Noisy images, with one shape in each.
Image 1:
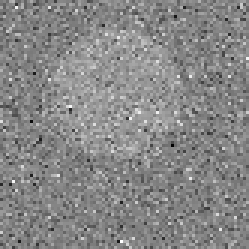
light disc
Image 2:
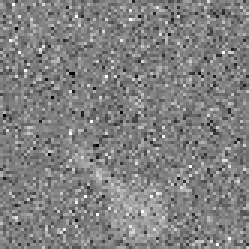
light lollipop, bottom middle
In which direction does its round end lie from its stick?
down and right
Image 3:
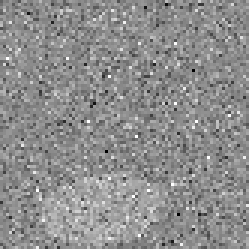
light ellipse
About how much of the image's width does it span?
half
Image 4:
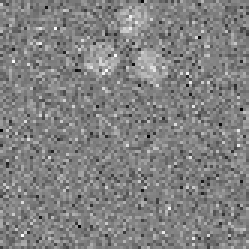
light three dots, top middle
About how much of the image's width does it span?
a third
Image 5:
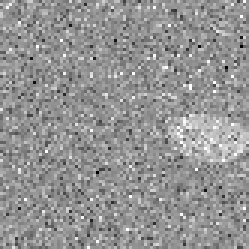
light ellipse, middle right
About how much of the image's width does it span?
a third
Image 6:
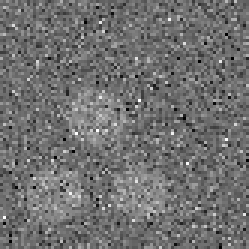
light three dots
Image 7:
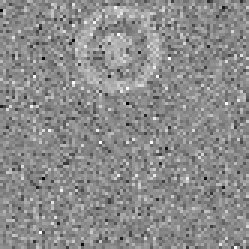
light bullseye, top middle
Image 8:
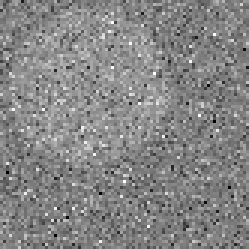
light disc
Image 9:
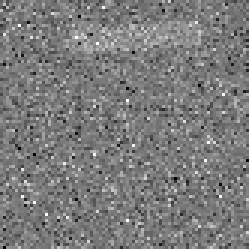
light bar
